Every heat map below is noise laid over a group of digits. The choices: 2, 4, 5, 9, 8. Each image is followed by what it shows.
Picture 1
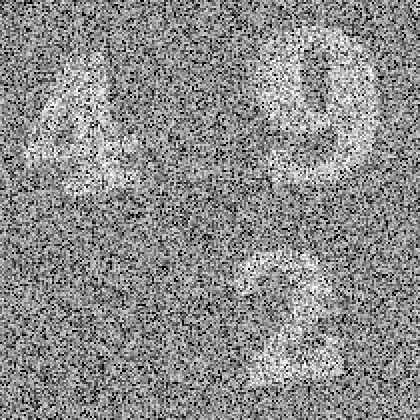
top left: 4; top right: 9; bottom right: 2
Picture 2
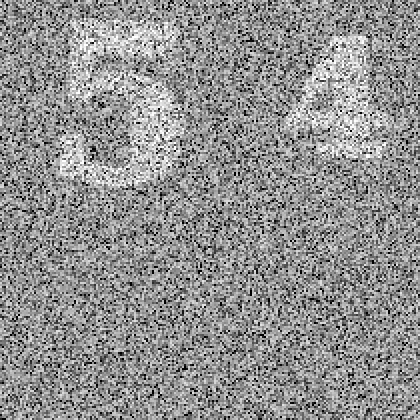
top left: 5; top right: 4
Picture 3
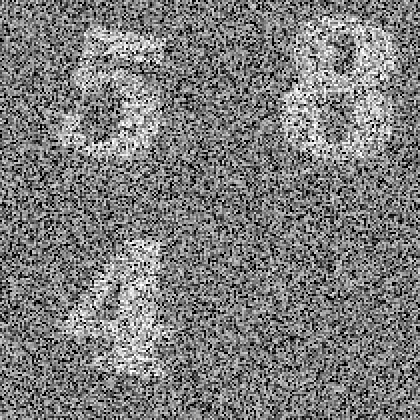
top left: 5; top right: 8; bottom left: 4
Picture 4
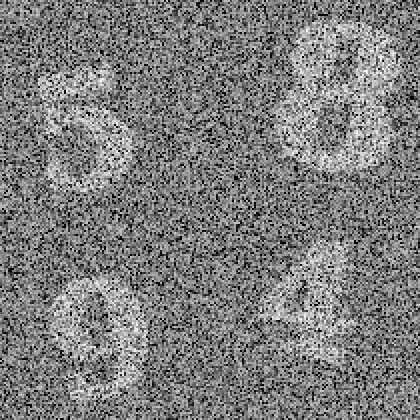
top left: 5; top right: 8; bottom left: 9; bottom right: 4
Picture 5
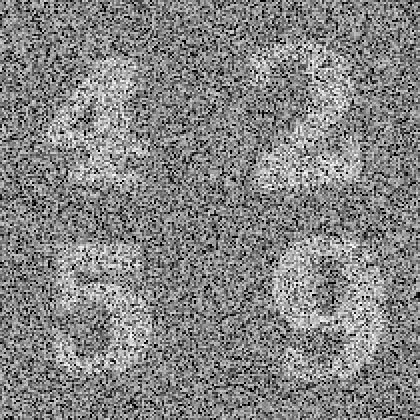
top left: 4; top right: 2; bottom left: 5; bottom right: 9
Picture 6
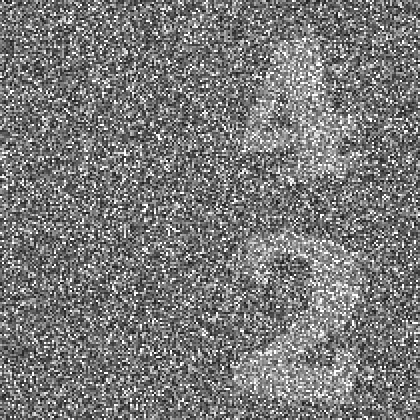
top right: 4; bottom right: 2
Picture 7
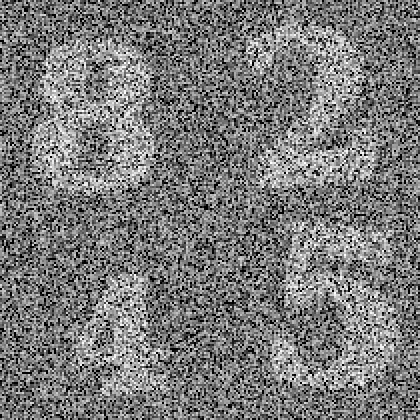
top left: 8; top right: 2; bottom left: 4; bottom right: 5
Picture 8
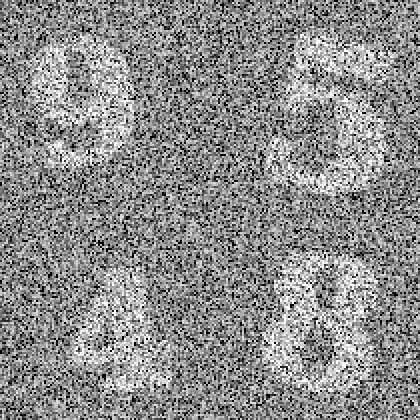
top left: 9; top right: 5; bottom left: 4; bottom right: 8
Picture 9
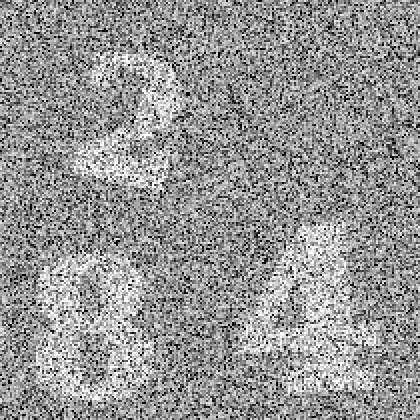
top left: 2; bottom left: 8; bottom right: 4
